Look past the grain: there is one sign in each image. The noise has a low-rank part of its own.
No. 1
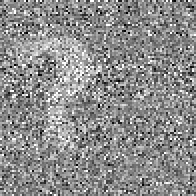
question mark
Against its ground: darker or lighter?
lighter
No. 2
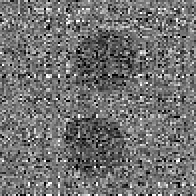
colon
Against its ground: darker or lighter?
darker
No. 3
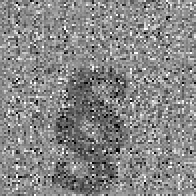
section sign
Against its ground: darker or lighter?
darker
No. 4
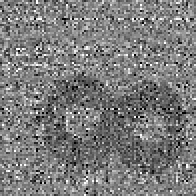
infinity sign
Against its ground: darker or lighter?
darker
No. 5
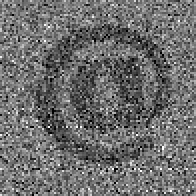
at sign
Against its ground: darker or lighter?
darker
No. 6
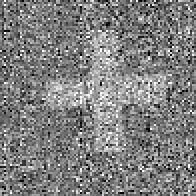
plus sign
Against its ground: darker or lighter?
lighter
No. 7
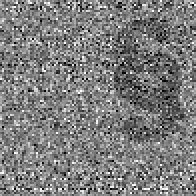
section sign
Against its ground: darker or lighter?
darker
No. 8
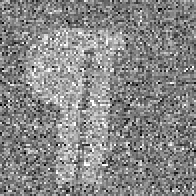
pilcrow
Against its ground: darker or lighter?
lighter
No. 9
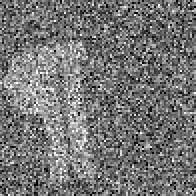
pilcrow
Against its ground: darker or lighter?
lighter
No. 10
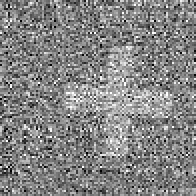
plus sign
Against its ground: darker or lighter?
lighter
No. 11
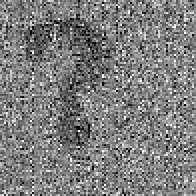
question mark
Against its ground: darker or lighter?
darker
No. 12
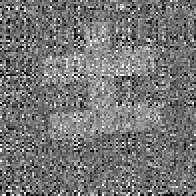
plus-minus sign
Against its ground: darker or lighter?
lighter
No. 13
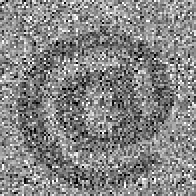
at sign
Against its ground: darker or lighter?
darker
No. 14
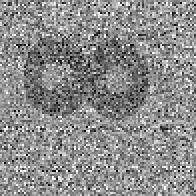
infinity sign
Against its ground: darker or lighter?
darker
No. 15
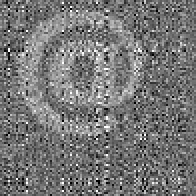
at sign
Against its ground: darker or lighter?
lighter
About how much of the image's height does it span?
two thirds
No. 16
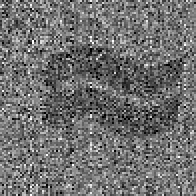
approximately sign
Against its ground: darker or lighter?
darker
